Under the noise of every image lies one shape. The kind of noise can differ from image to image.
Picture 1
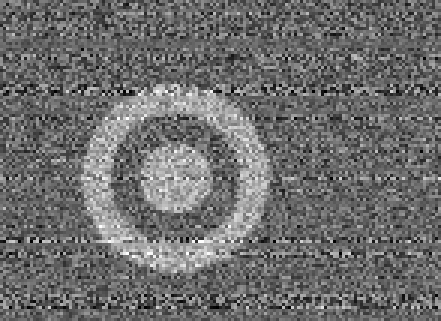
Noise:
rows of uneven size
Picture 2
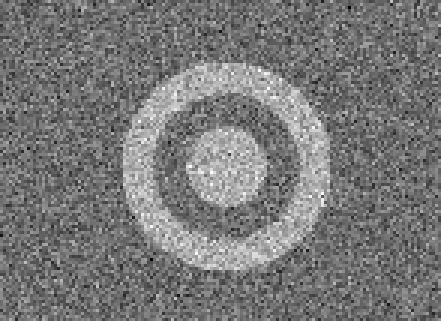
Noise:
independent entries
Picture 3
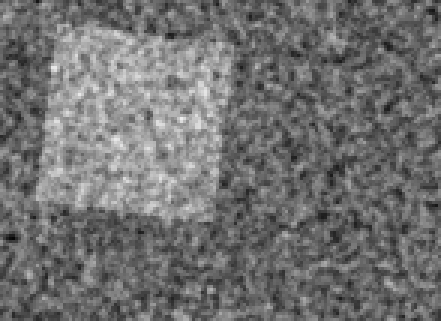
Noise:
blotchy
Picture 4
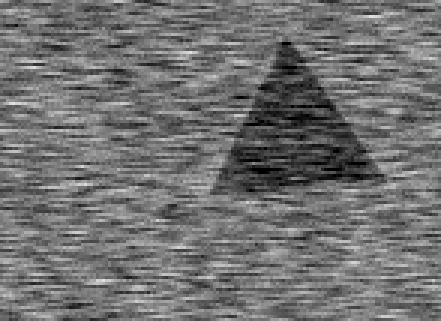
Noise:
streaked along the rows
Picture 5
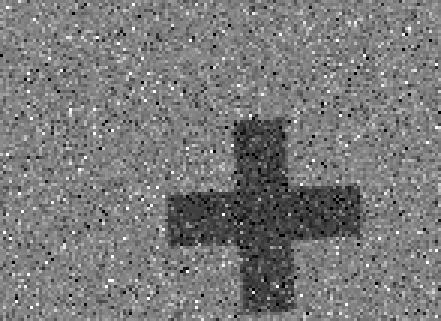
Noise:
heavy tails
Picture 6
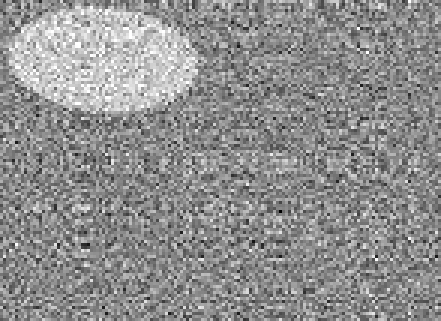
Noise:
low rank plus noise
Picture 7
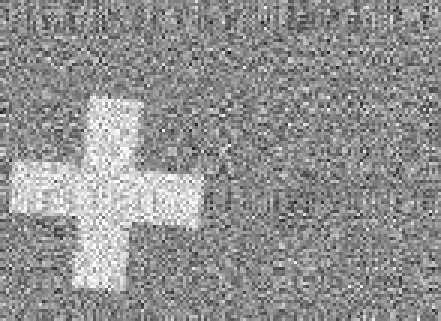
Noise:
low rank plus noise
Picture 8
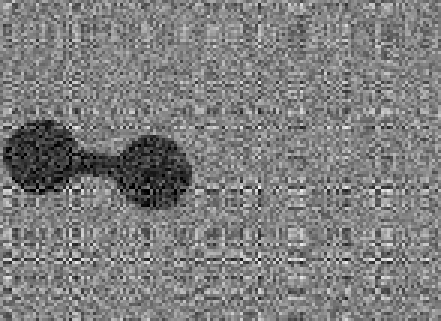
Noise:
low rank plus noise
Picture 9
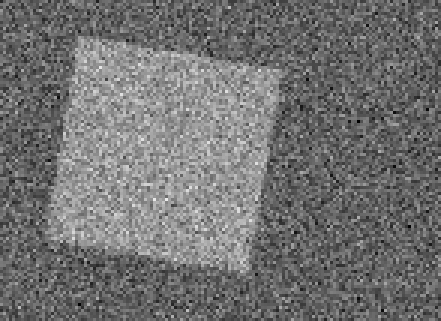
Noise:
independent entries
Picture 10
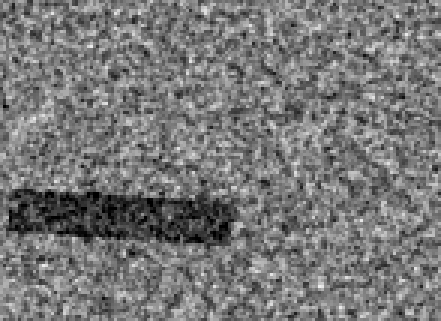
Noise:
blotchy
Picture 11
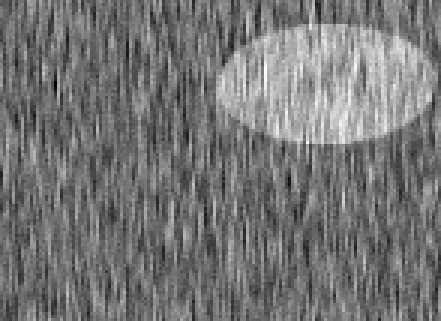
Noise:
streaked along the columns
